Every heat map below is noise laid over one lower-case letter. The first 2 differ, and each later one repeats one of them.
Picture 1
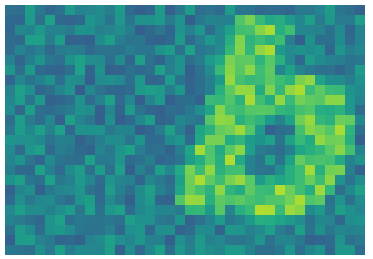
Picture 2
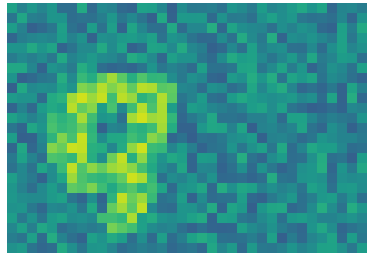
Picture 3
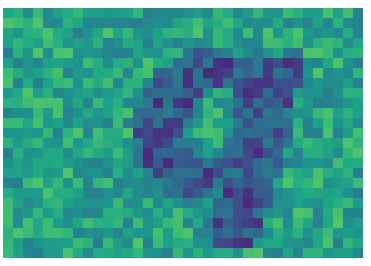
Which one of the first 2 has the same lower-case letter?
2
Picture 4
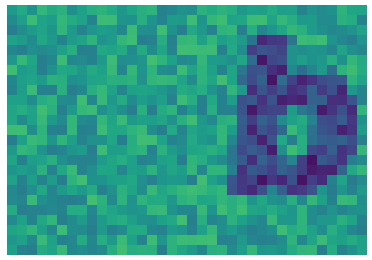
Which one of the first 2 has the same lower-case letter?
1
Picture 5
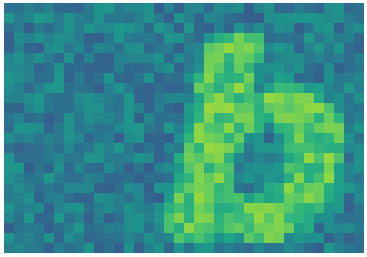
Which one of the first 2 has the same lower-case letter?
1
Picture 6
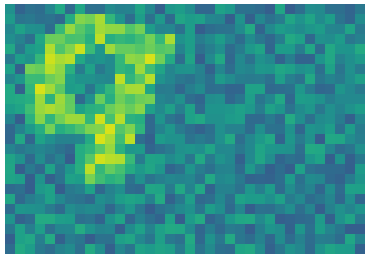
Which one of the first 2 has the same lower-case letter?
2
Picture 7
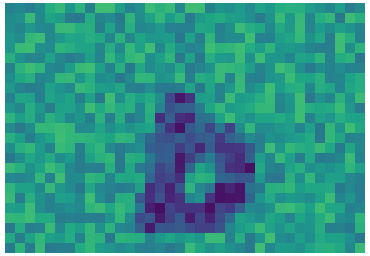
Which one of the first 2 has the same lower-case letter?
1
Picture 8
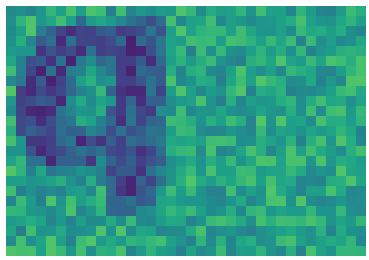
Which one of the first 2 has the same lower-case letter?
2
